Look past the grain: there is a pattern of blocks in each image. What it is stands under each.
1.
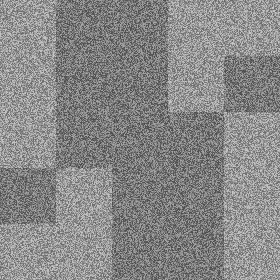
the same after a half turn
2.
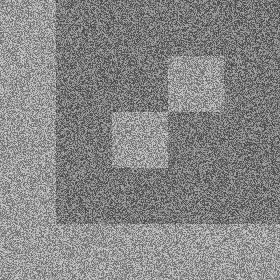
mirrored about the diagonal from the bottom left
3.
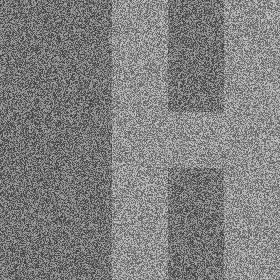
top and bottom mirror each other
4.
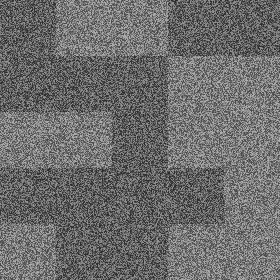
no symmetry
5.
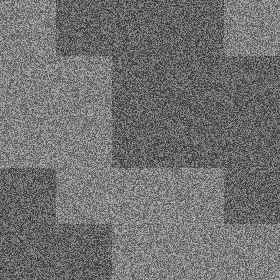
mirrored about the diagonal from the bottom left
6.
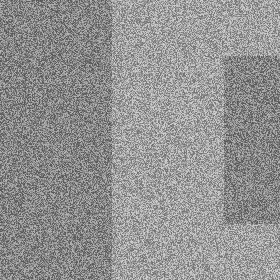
top and bottom mirror each other
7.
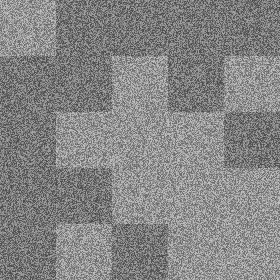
mirrored about the diagonal from the top left
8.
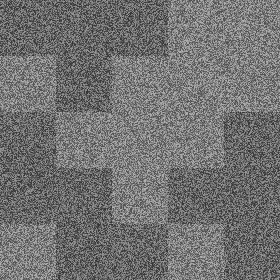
mirrored about the diagonal from the bottom left
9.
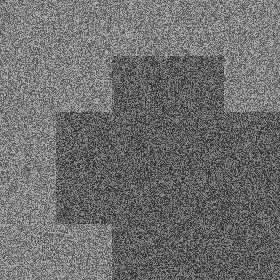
mirrored about the diagonal from the top left
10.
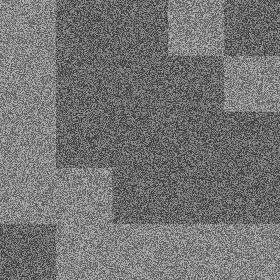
mirrored about the diagonal from the bottom left
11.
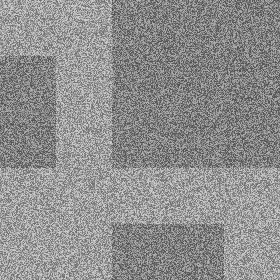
mirrored about the diagonal from the bottom left
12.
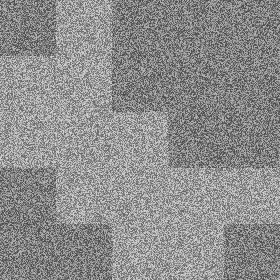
mirrored about the diagonal from the bottom left
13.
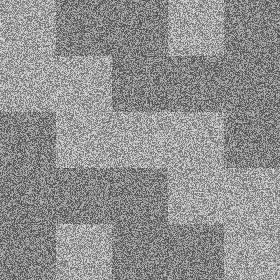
the same after a half turn
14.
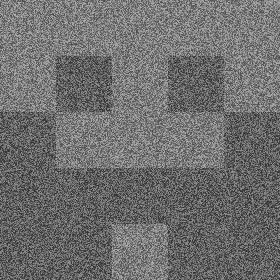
left and right mirror each other
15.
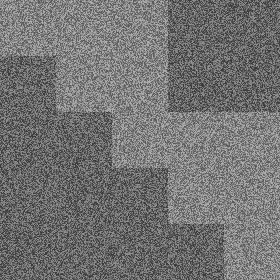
mirrored about the diagonal from the bottom left
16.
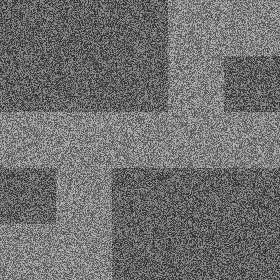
the same after a half turn
